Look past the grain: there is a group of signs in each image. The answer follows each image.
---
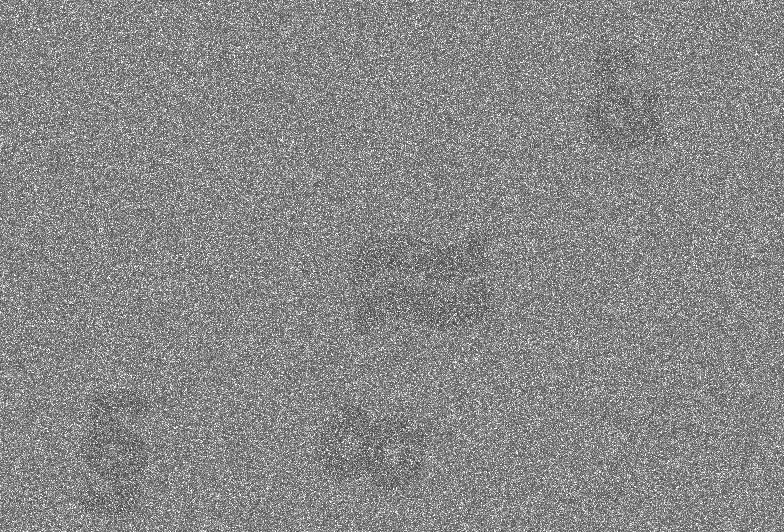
top right: ampersand; centre: approximately sign; bottom left: section sign; bottom middle: infinity sign
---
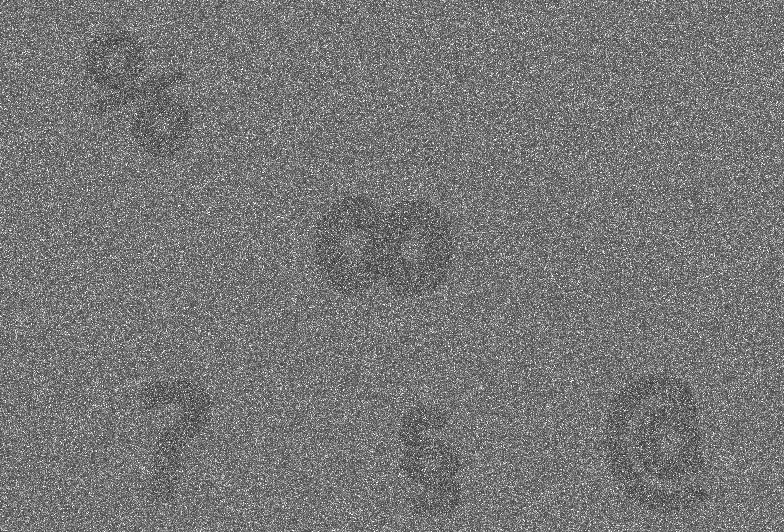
top left: percent sign; centre: infinity sign; bottom left: question mark; bottom middle: section sign; bottom right: at sign
